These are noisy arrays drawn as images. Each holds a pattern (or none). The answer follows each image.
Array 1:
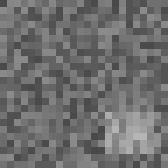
one block
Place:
bottom right
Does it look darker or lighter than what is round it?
lighter
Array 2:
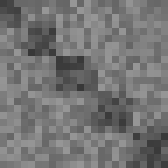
blocks along the diagonal
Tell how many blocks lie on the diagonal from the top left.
5
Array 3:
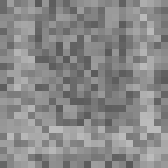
bands of rows crossing bands of columns
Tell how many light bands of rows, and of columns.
1 and 2
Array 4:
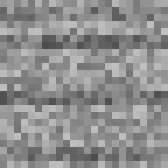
bands of rows
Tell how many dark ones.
4
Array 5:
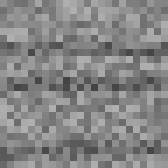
bands of rows
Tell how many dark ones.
3
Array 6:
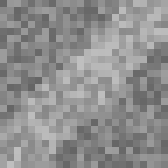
a diagonal band
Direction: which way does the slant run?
bottom left to top right
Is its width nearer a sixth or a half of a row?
a half
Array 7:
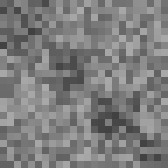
blocks along the diagonal
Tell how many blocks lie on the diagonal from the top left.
4
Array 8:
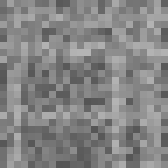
bands of rows crossing bands of columns
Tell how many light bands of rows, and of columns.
3 and 3
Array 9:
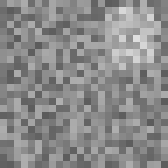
one block
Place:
top right
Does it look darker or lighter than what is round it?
lighter
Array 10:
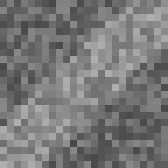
a diagonal band
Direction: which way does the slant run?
bottom left to top right
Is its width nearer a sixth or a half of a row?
a half
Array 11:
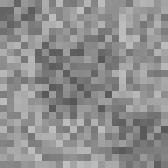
blocks along the diagonal
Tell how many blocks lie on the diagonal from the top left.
3
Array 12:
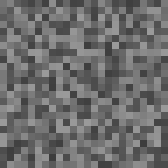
only noise
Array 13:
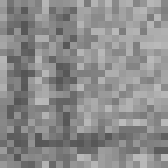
bands of rows crossing bands of columns
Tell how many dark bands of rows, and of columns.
1 and 2
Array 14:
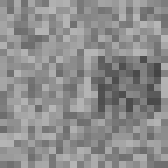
one block
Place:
middle right
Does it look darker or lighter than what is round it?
darker
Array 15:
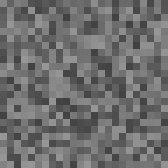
only noise
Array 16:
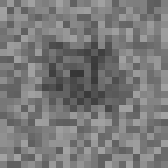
one block
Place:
centre
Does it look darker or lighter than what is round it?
darker
